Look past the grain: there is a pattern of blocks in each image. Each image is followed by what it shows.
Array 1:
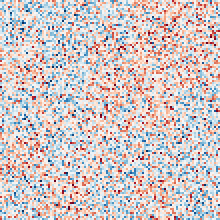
mirrored about the diagonal from the bottom left
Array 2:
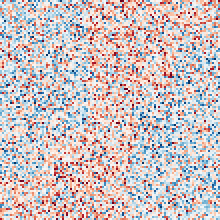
the same after a half turn
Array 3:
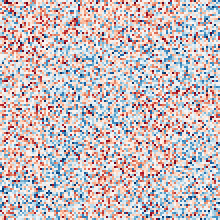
mirrored about the diagonal from the top left
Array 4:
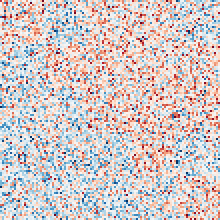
mirrored about the diagonal from the bottom left
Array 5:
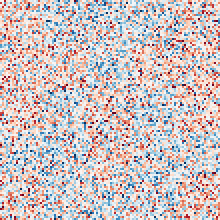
left and right mirror each other
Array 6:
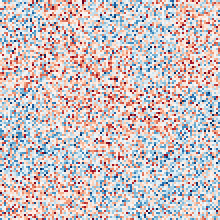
mirrored about the diagonal from the top left
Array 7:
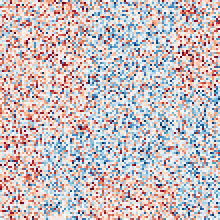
no symmetry
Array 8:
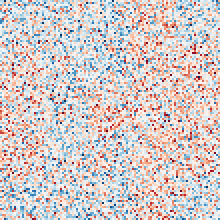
top and bottom mirror each other
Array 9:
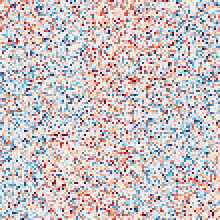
the same after a half turn
